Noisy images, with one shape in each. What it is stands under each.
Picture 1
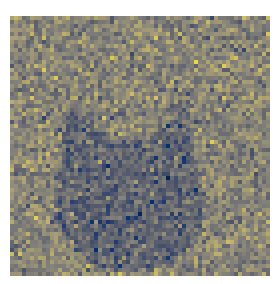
dark cat's head
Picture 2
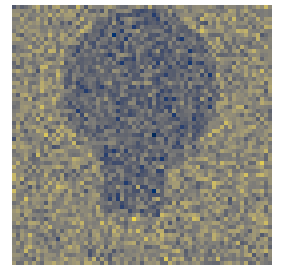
dark light bulb
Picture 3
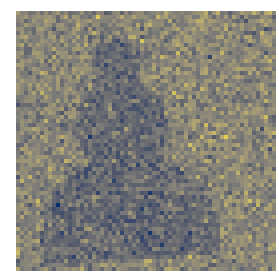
dark chess pawn
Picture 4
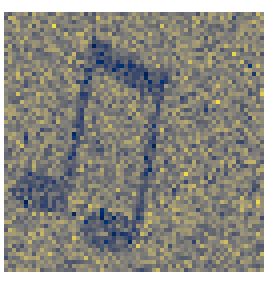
dark pair of musical notes
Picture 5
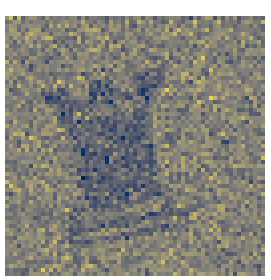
dark chess rook
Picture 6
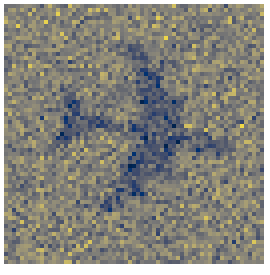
dark airplane
